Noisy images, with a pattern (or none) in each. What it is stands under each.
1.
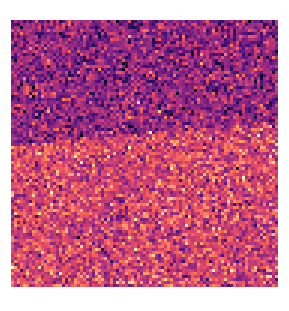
a sharp edge
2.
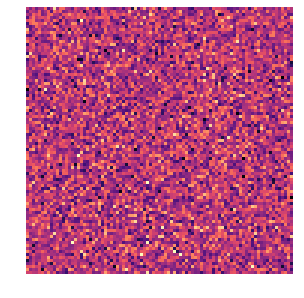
only noise
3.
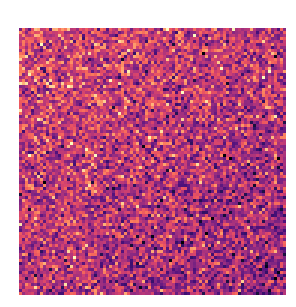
a smooth slope
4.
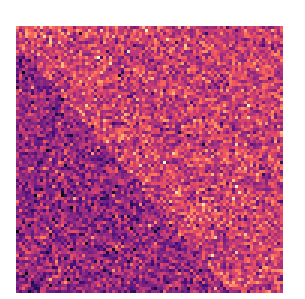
a sharp edge
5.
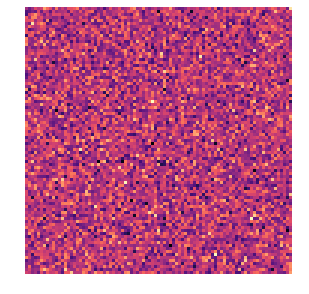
only noise
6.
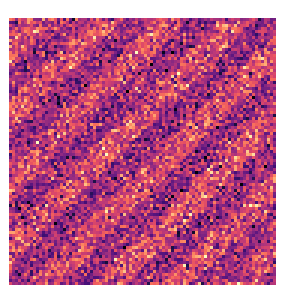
diagonal stripes
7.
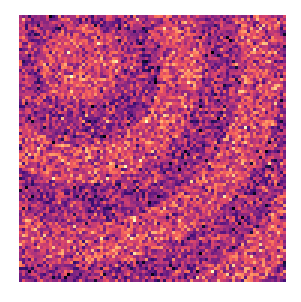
rings round one point
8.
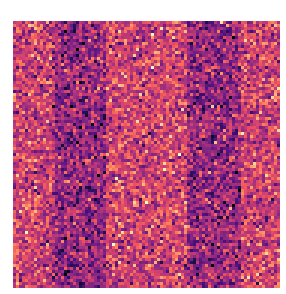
vertical stripes
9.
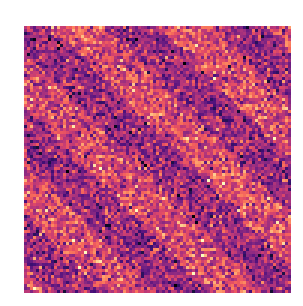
diagonal stripes
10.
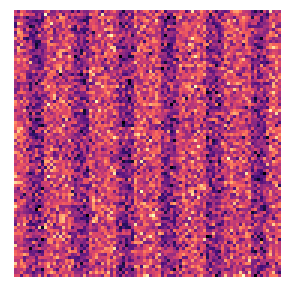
vertical stripes
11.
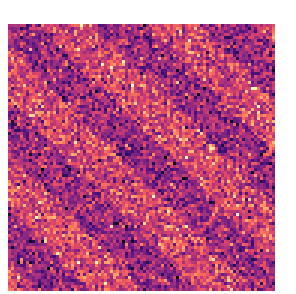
diagonal stripes
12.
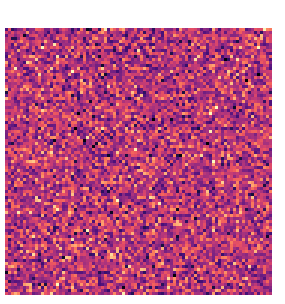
only noise
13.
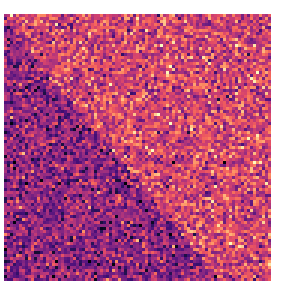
a sharp edge
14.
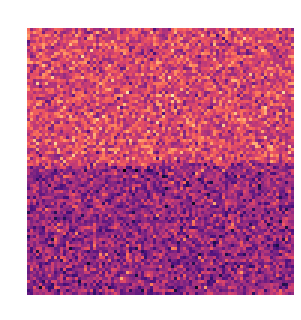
a sharp edge
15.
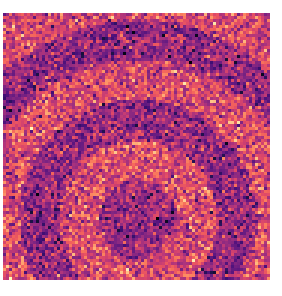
rings round one point
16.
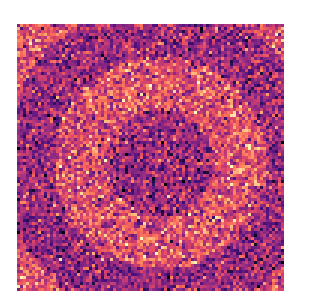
rings round one point
